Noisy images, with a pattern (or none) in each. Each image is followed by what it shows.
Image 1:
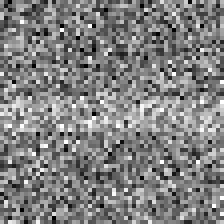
one horizontal stripe
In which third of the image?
middle
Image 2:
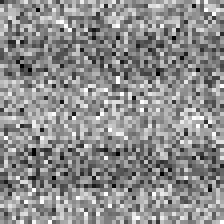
horizontal stripes
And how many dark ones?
2
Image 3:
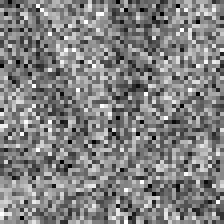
spokes from one point
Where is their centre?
bottom middle
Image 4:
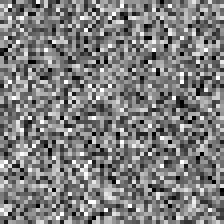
only noise
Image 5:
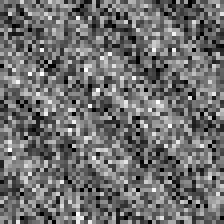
diagonal stripes
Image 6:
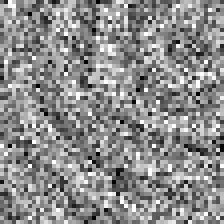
rings round one point
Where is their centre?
top right
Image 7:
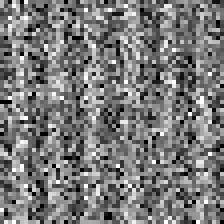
vertical stripes
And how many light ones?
6
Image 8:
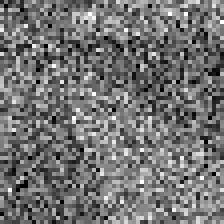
spokes from one point
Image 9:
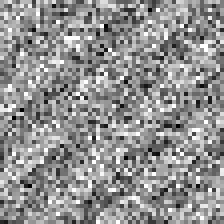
diagonal stripes
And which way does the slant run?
bottom left to top right
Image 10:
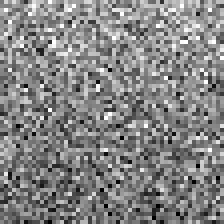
a smooth slope
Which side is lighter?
top
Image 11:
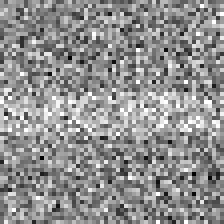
one horizontal stripe
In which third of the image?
middle
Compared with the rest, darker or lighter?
lighter
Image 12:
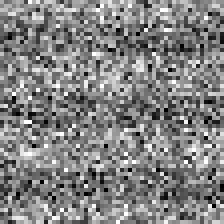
horizontal stripes
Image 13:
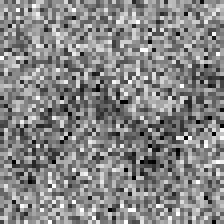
a wavy band
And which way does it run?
left to right
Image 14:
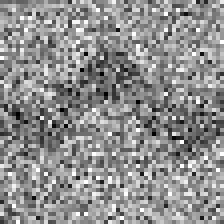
a wavy band
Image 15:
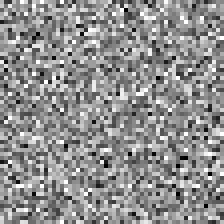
only noise
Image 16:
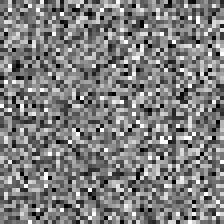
only noise
